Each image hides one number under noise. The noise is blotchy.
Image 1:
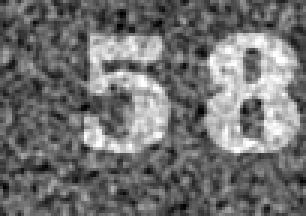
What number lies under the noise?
58
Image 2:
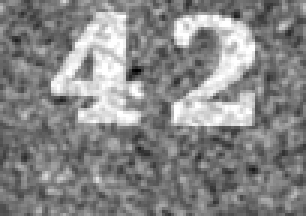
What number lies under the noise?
42
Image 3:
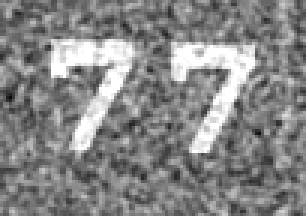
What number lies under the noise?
77
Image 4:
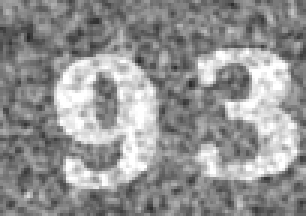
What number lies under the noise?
93
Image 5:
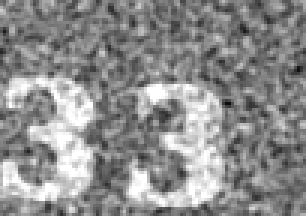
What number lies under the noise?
33
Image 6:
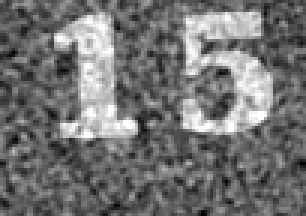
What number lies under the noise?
15
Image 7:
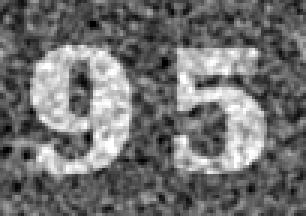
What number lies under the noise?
95
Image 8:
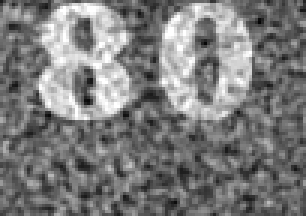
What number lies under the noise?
80
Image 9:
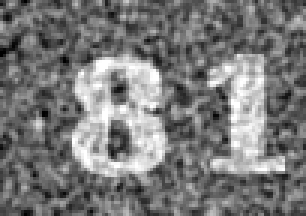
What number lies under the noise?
81
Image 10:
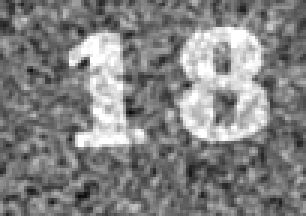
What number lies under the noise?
18
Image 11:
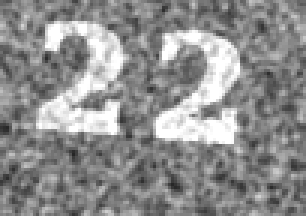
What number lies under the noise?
22
